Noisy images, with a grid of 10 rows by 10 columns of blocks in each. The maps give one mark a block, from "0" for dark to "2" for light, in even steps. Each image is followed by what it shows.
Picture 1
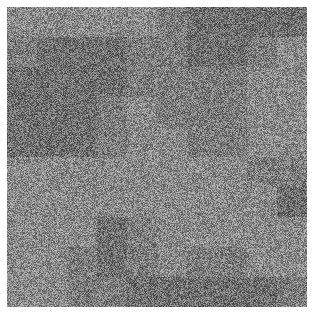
2 2 2 2 2 1 0 0 0 0
1 0 0 0 1 1 0 0 1 2
0 0 0 0 1 1 1 1 2 2
0 0 0 1 2 1 1 1 2 2
0 0 0 1 2 2 1 1 2 2
2 2 2 2 2 2 2 2 1 1
2 2 2 2 2 2 2 2 2 0
2 2 2 0 1 2 2 2 2 2
2 2 1 0 1 2 1 1 2 2
2 2 1 1 0 0 0 0 0 1
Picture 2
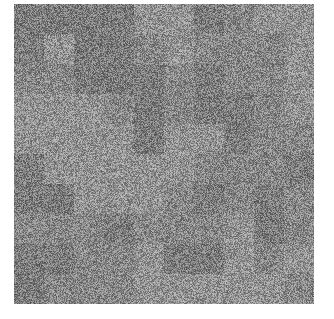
0 0 0 0 2 2 0 1 2 2
0 2 0 0 1 2 1 1 1 2
1 1 0 0 0 1 0 1 1 2
2 2 2 1 0 1 0 0 1 2
2 2 2 2 0 2 2 0 1 1
0 2 2 2 2 2 1 1 1 0
0 0 2 2 2 1 0 1 0 1
1 1 1 0 1 1 1 2 0 1
0 0 1 1 2 0 0 2 1 2
0 1 1 1 2 2 2 2 2 1
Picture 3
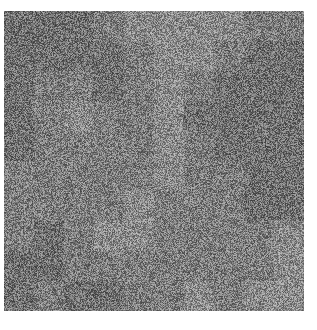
0 0 0 1 2 2 2 2 1 1
0 0 0 0 1 2 2 1 0 0
0 1 1 0 1 2 1 0 0 0
0 1 2 1 1 2 0 0 0 0
0 1 1 1 1 2 1 0 0 0
1 1 1 1 1 2 1 1 0 0
1 1 1 1 2 1 1 1 0 0
1 0 1 2 2 1 1 1 1 2
0 0 1 1 1 1 1 1 1 2
0 1 0 0 1 1 2 1 2 2
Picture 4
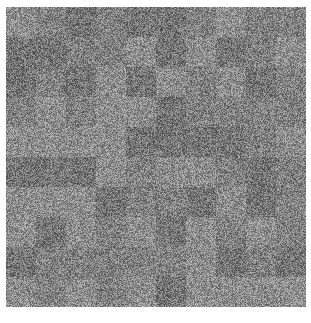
2 1 0 1 0 0 1 2 1 1
0 0 1 1 2 0 2 0 1 2
0 1 0 2 0 2 1 2 0 1
1 2 1 2 2 0 1 1 1 1
2 2 2 2 0 0 0 0 1 2
0 0 0 2 1 2 2 1 0 1
2 2 2 0 1 1 0 2 0 1
2 0 2 1 2 0 2 1 2 1
0 1 1 1 1 1 2 0 1 0
2 1 2 1 2 0 2 2 2 2
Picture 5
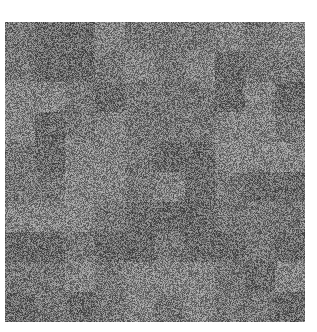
1 0 0 2 1 1 1 2 1 2
1 0 0 1 2 1 2 0 1 1
2 2 1 0 1 1 1 0 2 0
2 0 1 2 1 1 1 2 2 1
1 0 2 2 1 0 0 2 2 2
1 1 2 2 1 2 0 1 0 0
2 2 2 1 0 0 0 1 1 1
0 0 1 0 0 1 0 0 1 0
1 1 2 1 2 2 2 1 0 2
0 1 0 1 2 1 2 1 1 0
